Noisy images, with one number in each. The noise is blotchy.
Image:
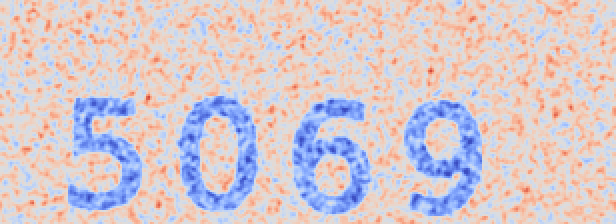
5069
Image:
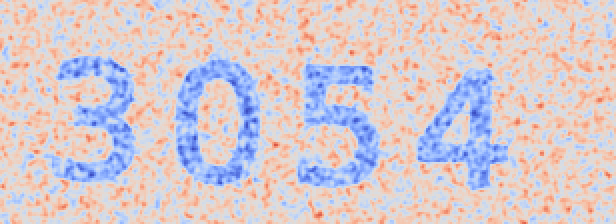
3054
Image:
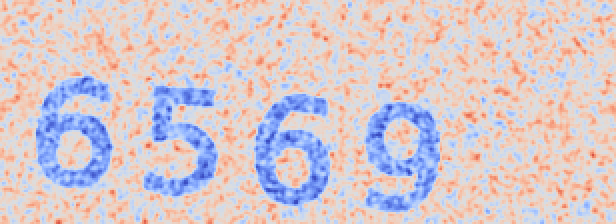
6569
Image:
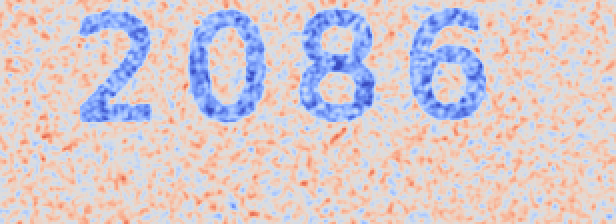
2086
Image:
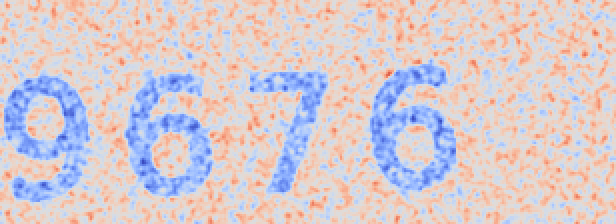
9676
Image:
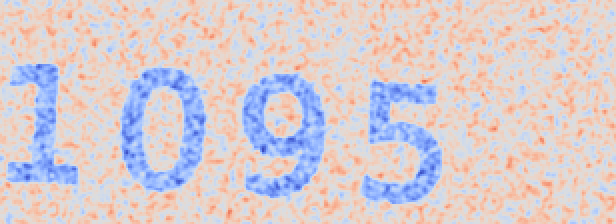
1095
